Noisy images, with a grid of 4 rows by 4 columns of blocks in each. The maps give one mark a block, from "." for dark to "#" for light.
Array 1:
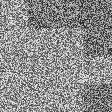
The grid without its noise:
# . . .
# # # .
# # # #
# # # .
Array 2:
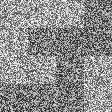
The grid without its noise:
# # # .
# . . .
# # . #
. . . #
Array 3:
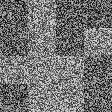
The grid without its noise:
. # . .
. # . #
# # # .
. # # .
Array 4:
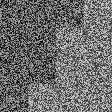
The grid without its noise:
. . . #
. . # #
. . # #
. # # #
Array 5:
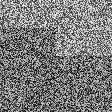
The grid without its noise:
# # # #
. . # #
. . . .
. . . .
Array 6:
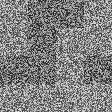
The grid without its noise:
# . . #
# . # #
. . # .
# # # #
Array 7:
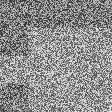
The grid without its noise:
. . . .
. # # #
# # # #
. # # #
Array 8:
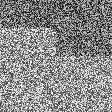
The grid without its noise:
. . . .
# # . .
# # # #
# # # #
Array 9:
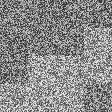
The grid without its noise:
. . . .
. . . #
. # # #
# # # .
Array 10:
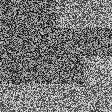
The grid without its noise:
. . # #
. . . .
. . . #
# # # #
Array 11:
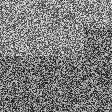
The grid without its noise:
# # # #
# # # .
. . . .
. . . .
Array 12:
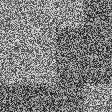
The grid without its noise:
# # # .
# # . .
# # . .
. . . #
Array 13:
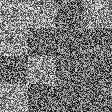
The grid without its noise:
# # . #
# . . .
. # . .
# . . .
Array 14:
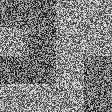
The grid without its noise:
. . # #
# . # #
. . # .
# # # .
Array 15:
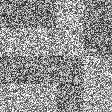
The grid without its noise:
. . # .
# # # .
. . . #
# # . #
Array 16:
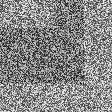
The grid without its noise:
# # . #
. . . #
. . . #
# # # #
